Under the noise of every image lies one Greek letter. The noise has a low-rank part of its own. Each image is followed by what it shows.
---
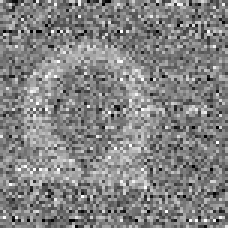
omega
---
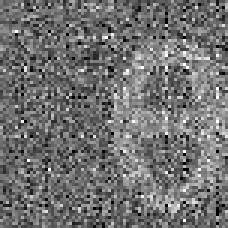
theta
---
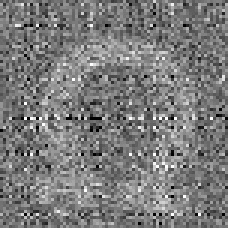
omega
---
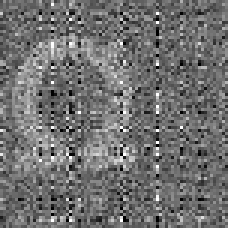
omega
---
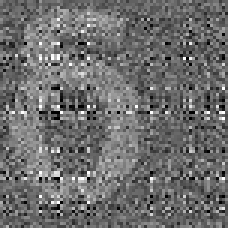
delta
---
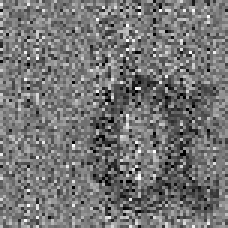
alpha
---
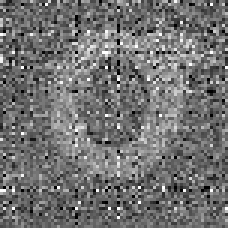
sigma
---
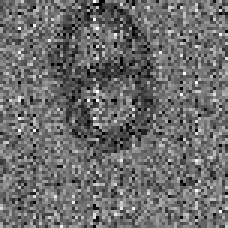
theta
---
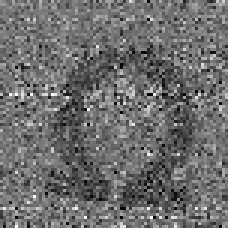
omega
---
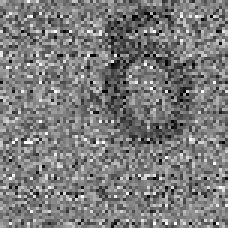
delta
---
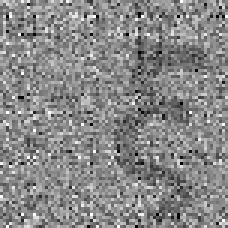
xi
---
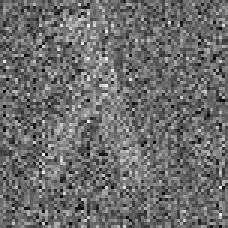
lambda
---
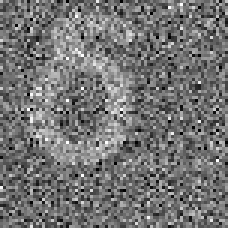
delta
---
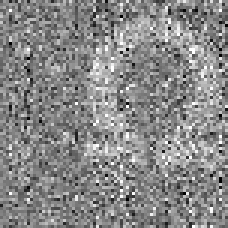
omega
